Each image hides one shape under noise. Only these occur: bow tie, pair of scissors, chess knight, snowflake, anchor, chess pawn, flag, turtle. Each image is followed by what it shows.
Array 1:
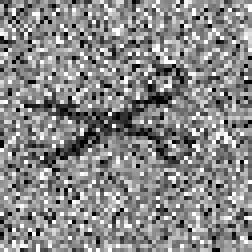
pair of scissors
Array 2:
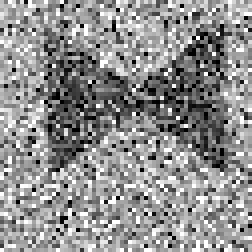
bow tie
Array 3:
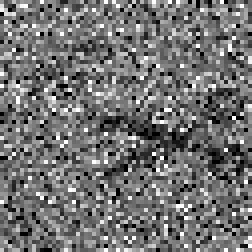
pair of scissors
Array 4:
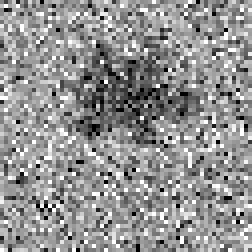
turtle
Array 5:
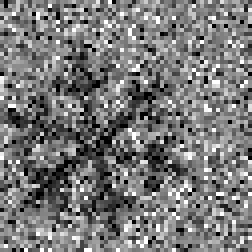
snowflake
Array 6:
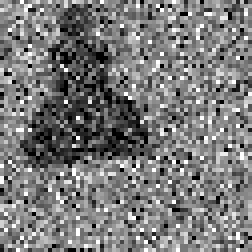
chess pawn
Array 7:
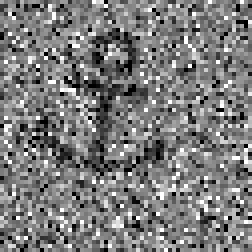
anchor
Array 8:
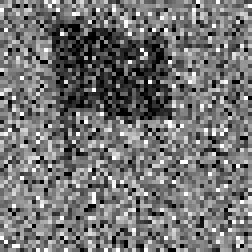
flag
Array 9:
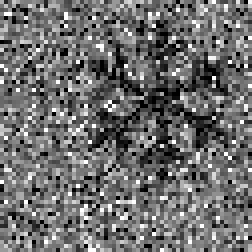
snowflake
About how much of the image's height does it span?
two thirds
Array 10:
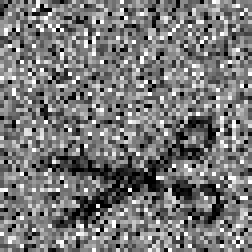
pair of scissors
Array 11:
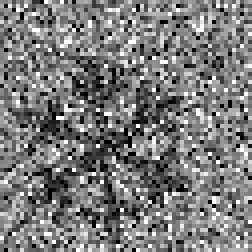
snowflake
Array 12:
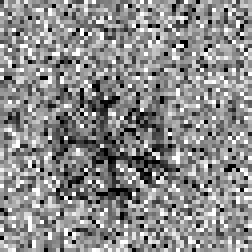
snowflake
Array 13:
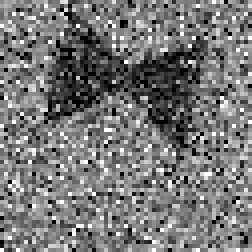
bow tie
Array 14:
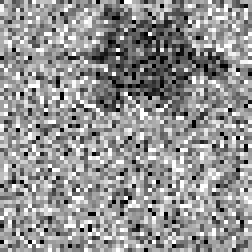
turtle
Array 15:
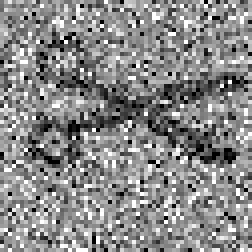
pair of scissors
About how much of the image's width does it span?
nearly all
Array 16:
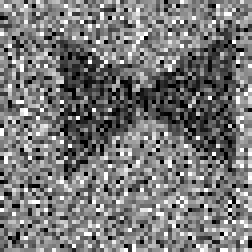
bow tie
